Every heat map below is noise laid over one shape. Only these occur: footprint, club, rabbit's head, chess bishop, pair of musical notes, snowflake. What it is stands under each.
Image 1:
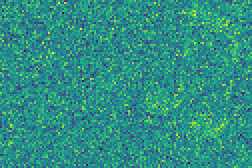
light pair of musical notes
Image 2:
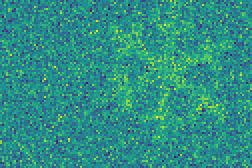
light snowflake
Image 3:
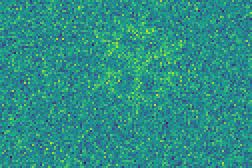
light snowflake
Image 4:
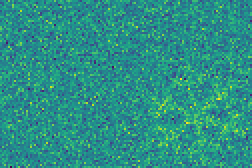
light snowflake
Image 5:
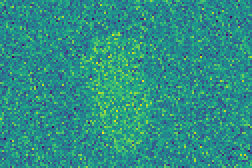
light footprint
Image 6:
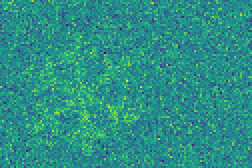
light snowflake
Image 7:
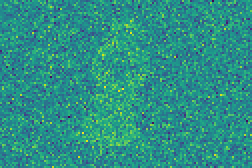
light chess bishop
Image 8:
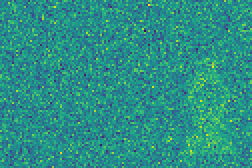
light chess bishop
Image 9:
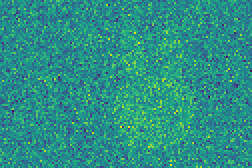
light rabbit's head
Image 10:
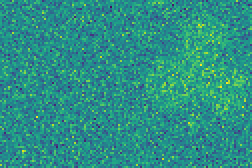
light club
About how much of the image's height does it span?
two thirds
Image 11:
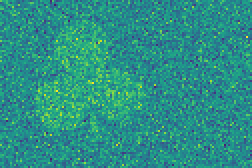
light club
